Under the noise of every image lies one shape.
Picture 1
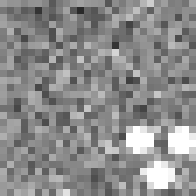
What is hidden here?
light three dots, bottom right
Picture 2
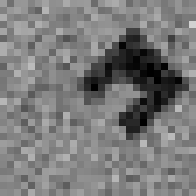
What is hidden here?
dark square with a notch
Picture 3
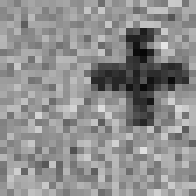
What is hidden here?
dark cross
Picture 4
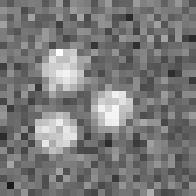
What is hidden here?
light three dots
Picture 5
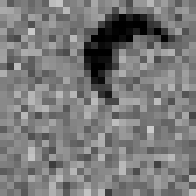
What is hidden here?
dark crescent
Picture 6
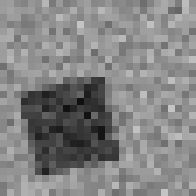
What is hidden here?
dark square
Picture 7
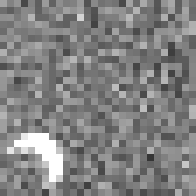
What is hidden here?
light crescent, bottom left
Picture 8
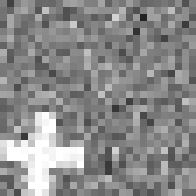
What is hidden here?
light cross, bottom left
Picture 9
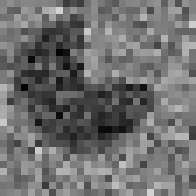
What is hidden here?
dark disc with a wedge cut out
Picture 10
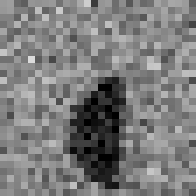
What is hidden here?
dark half disc
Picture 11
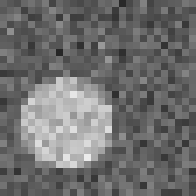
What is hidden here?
light disc
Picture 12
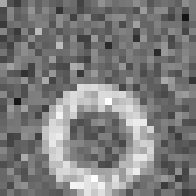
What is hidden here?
light ring
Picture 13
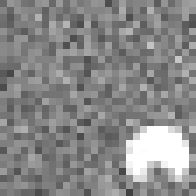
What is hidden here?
light disc with a wedge cut out, bottom right
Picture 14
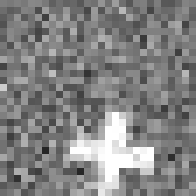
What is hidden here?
light cross, bottom middle
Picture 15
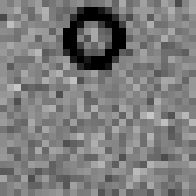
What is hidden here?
dark ring, top middle
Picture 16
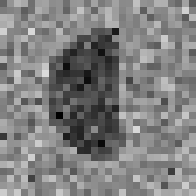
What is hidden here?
dark half disc
